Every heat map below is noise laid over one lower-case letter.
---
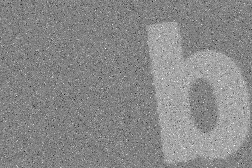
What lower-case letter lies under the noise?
b
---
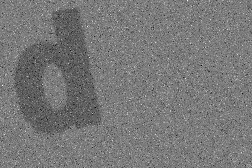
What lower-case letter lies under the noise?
d
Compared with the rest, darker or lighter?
darker
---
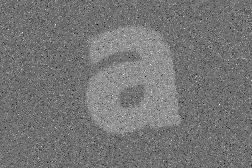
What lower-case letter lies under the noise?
a
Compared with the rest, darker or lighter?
lighter
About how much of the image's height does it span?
two thirds
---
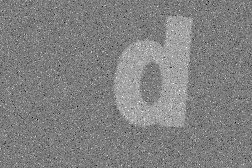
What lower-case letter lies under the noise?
d
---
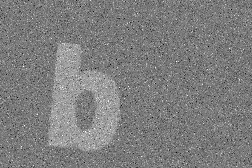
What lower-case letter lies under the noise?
b
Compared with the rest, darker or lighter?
lighter
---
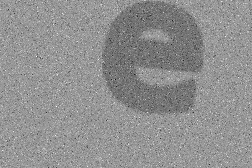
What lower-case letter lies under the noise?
e
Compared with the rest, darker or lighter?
darker
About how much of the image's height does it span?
two thirds
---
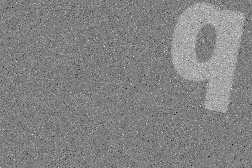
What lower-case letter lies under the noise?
q
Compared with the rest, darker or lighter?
lighter
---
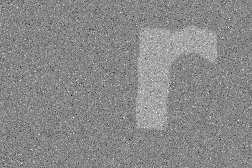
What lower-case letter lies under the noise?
r
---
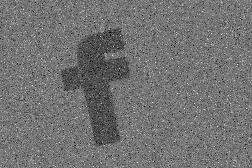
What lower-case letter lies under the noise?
f
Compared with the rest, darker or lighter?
darker
